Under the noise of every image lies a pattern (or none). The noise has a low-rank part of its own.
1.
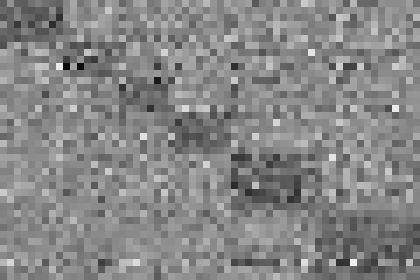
blocks along the diagonal
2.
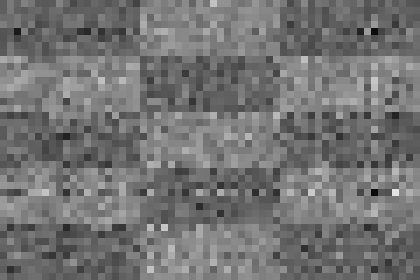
a checkerboard
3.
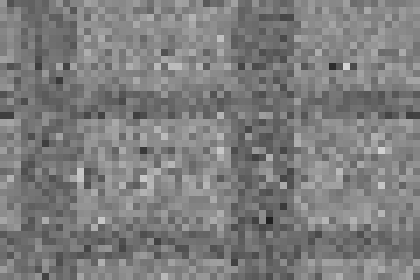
bands of rows crossing bands of columns
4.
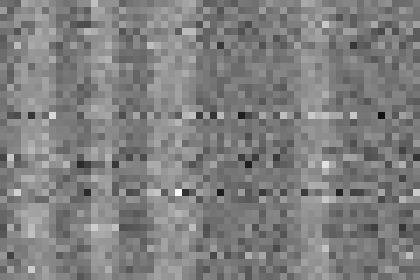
bands of columns
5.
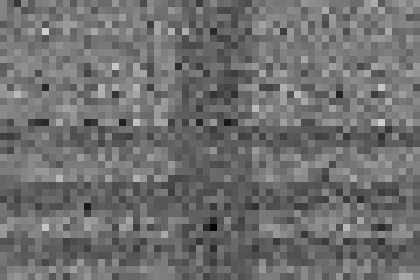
bands of rows crossing bands of columns
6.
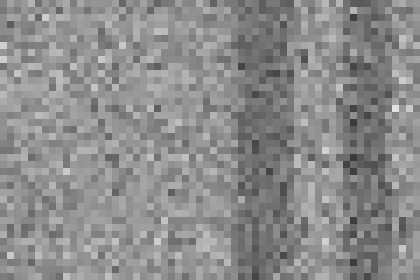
bands of columns
